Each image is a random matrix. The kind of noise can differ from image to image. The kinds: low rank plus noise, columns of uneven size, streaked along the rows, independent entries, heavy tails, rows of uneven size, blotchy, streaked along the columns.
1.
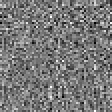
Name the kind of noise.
low rank plus noise
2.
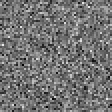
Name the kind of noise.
independent entries
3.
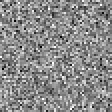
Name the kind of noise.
independent entries
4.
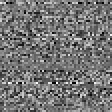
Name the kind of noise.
rows of uneven size
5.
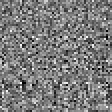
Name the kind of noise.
low rank plus noise
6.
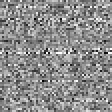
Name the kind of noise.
rows of uneven size
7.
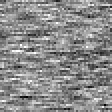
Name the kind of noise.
streaked along the rows
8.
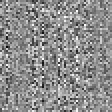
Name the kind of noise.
columns of uneven size
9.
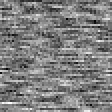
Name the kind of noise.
streaked along the rows
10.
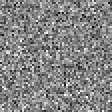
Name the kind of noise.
independent entries
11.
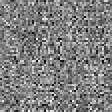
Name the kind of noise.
low rank plus noise
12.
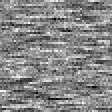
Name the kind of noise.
streaked along the rows
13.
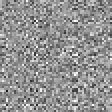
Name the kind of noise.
low rank plus noise
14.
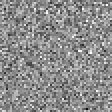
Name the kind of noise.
independent entries
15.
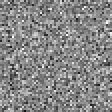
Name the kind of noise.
independent entries
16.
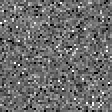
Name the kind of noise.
heavy tails
